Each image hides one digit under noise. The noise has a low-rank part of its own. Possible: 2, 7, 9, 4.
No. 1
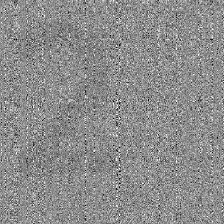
dark 2
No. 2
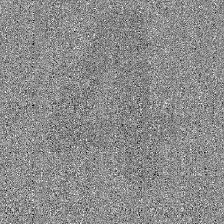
dark 4
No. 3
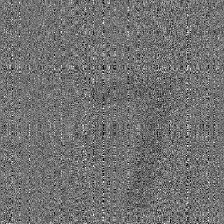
dark 7
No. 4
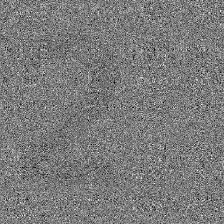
dark 2
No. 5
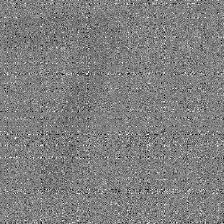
dark 7
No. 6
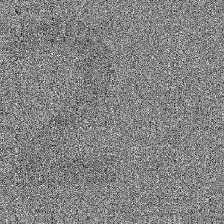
dark 2
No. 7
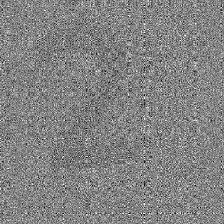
dark 2
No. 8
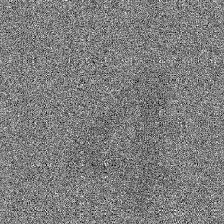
dark 4
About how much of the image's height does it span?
two thirds
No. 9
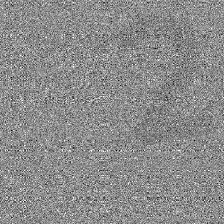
dark 2
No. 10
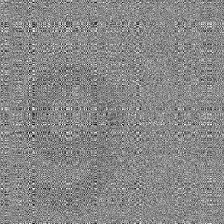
dark 9
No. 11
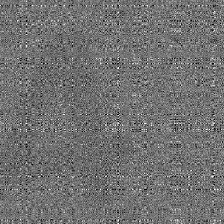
dark 4
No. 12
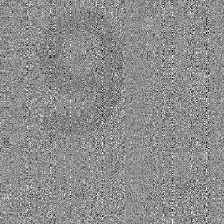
dark 9
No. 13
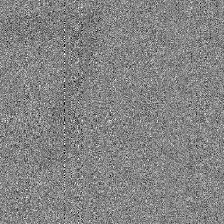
dark 7
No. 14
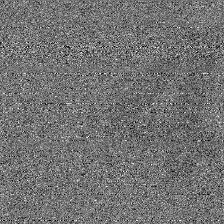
dark 4
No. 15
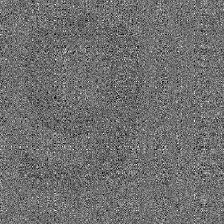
dark 9
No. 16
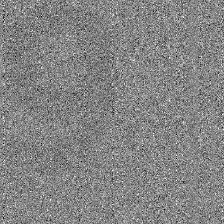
dark 9
